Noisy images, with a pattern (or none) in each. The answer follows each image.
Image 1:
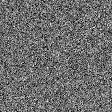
only noise
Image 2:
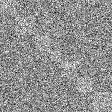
blocks along the diagonal
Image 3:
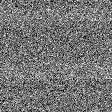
bands of rows
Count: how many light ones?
2
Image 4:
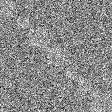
blocks along the diagonal
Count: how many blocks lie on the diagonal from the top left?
7
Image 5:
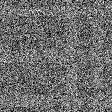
bands of rows crossing bands of columns
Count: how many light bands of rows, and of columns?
3 and 2
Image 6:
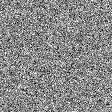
only noise
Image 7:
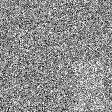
one block
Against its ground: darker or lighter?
lighter
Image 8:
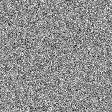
only noise
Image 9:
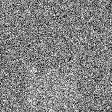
one block
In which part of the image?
bottom middle
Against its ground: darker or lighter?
lighter
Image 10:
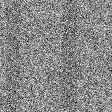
bands of columns
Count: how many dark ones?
2
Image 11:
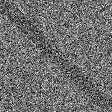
a diagonal band
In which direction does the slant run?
top left to bottom right
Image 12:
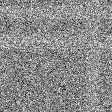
bands of rows crossing bands of columns
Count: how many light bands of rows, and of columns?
2 and 1
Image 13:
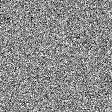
only noise
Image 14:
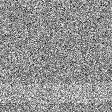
one band of rows
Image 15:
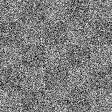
a checkerboard
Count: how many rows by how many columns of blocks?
5 by 5
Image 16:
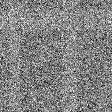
bands of rows crossing bands of columns
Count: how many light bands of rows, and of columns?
1 and 2
